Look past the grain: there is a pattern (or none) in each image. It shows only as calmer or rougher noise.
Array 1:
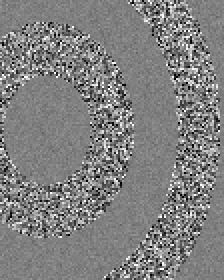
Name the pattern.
rings round one point
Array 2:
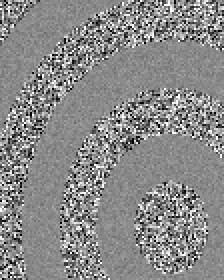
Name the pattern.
rings round one point
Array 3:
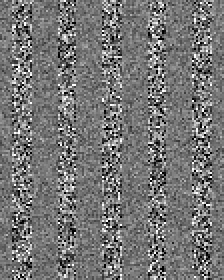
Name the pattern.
vertical stripes
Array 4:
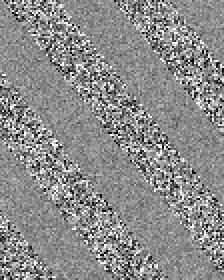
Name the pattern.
diagonal stripes
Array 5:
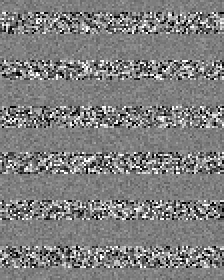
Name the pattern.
horizontal stripes
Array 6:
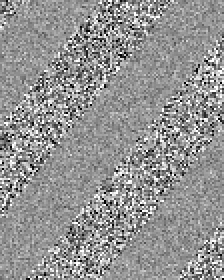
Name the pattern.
diagonal stripes
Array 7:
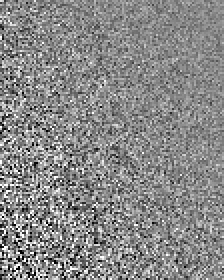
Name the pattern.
a smooth slope
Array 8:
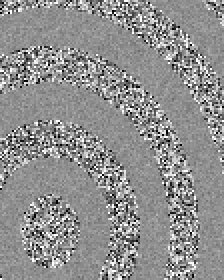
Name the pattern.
rings round one point
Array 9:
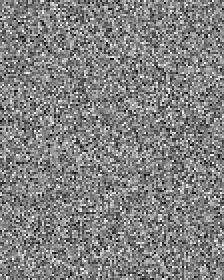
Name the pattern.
only noise
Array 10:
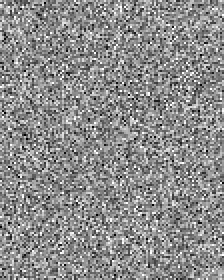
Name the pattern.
only noise
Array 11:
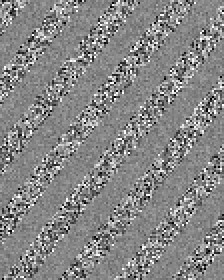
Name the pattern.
diagonal stripes
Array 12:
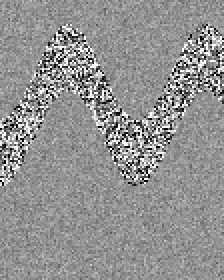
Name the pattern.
a wavy band
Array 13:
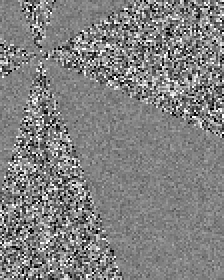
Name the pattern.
spokes from one point
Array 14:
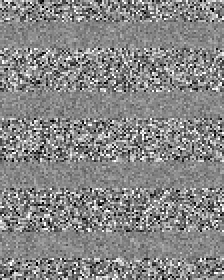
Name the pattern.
horizontal stripes
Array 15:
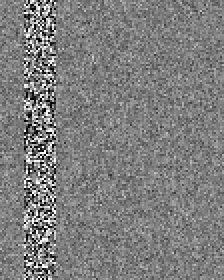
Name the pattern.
one vertical stripe
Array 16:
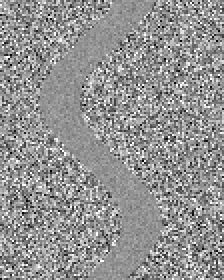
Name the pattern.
a wavy band
